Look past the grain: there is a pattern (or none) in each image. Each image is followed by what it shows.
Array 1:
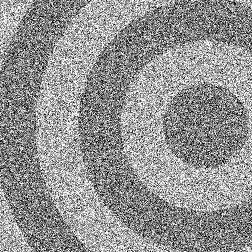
rings round one point
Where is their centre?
middle right
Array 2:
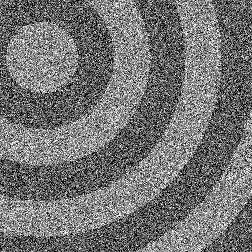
rings round one point
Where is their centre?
top left
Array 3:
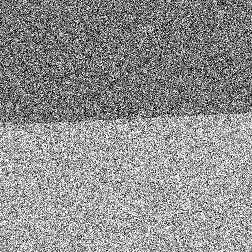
a sharp edge
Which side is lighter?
bottom
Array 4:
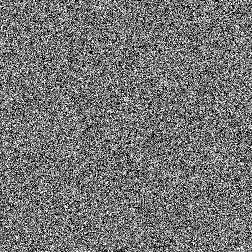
only noise
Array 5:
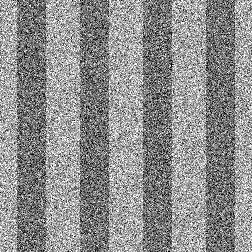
vertical stripes
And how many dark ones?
4
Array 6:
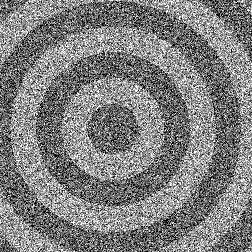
rings round one point
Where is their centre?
centre
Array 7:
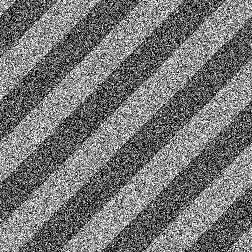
diagonal stripes
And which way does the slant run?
bottom left to top right
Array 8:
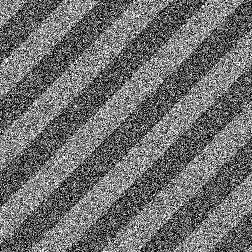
diagonal stripes
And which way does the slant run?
bottom left to top right
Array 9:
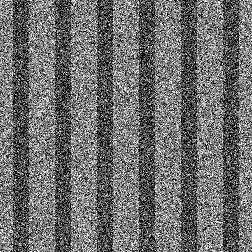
vertical stripes
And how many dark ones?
6
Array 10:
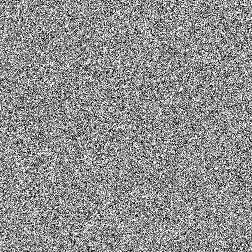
only noise
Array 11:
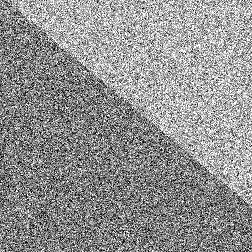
a sharp edge
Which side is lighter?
top right
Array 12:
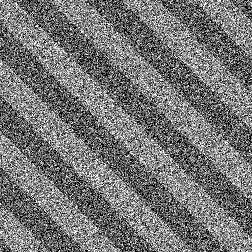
diagonal stripes
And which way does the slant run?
top left to bottom right
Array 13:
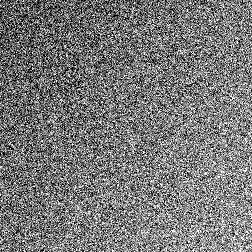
a smooth slope
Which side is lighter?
bottom right
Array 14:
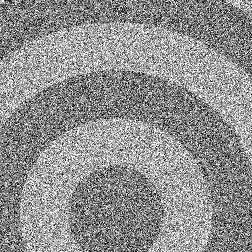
rings round one point
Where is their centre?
bottom middle
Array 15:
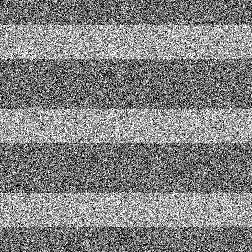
horizontal stripes
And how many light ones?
3
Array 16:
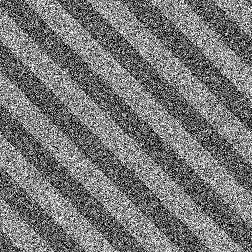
diagonal stripes
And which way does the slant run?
top left to bottom right
